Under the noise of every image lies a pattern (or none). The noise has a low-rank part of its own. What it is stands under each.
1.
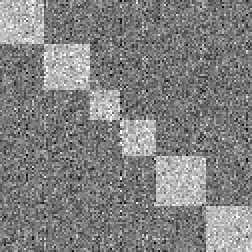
blocks along the diagonal
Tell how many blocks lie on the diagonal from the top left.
6
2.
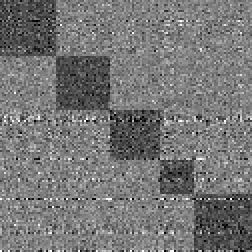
blocks along the diagonal
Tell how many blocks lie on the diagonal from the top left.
5
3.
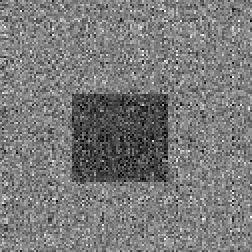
one block
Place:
centre
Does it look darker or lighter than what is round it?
darker
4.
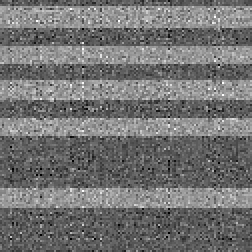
bands of rows
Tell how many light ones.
5
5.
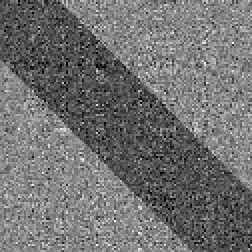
a diagonal band
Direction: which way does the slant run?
top left to bottom right
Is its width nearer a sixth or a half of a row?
a half
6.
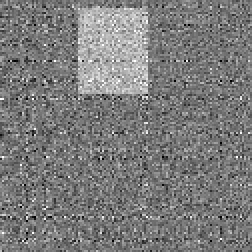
one block
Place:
top middle
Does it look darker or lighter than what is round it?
lighter
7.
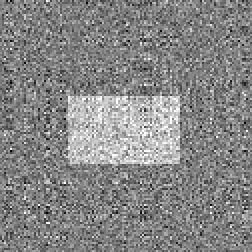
one block
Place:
centre
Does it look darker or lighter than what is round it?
lighter
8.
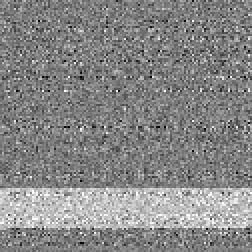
one band of rows
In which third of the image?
bottom
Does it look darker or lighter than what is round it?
lighter
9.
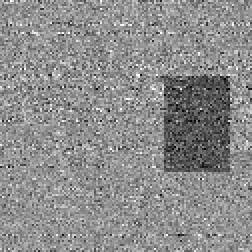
one block
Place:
middle right
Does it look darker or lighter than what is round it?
darker
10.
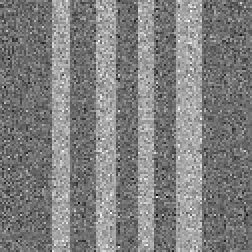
bands of columns
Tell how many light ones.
4
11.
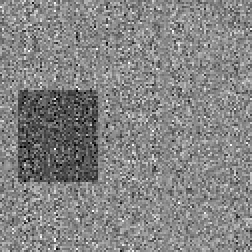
one block
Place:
middle left
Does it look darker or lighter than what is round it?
darker
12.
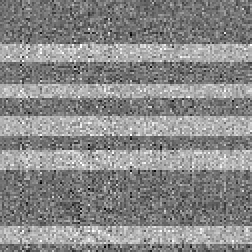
bands of rows
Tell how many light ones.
5
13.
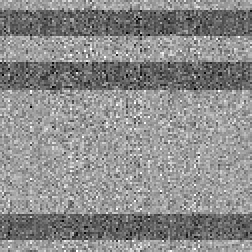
bands of rows
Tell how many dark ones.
3
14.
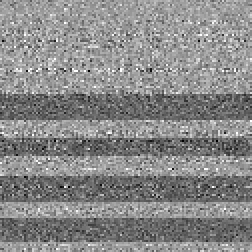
bands of rows
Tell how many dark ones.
4
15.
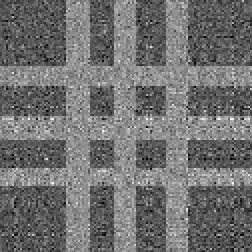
bands of rows crossing bands of columns
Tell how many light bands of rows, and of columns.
3 and 3
